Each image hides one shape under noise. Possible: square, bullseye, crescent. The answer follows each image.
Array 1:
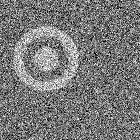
bullseye
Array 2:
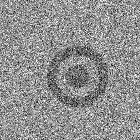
bullseye
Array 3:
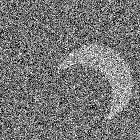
crescent
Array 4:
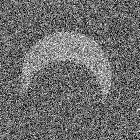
crescent
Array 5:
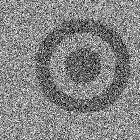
bullseye
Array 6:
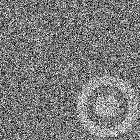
bullseye
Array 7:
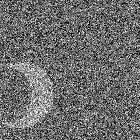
crescent
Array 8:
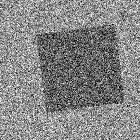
square
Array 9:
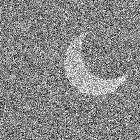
crescent
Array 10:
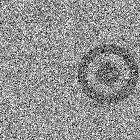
bullseye
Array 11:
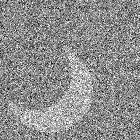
crescent
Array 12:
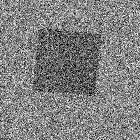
square
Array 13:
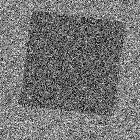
square
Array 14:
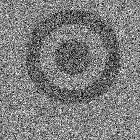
bullseye
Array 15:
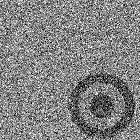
bullseye
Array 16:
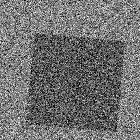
square
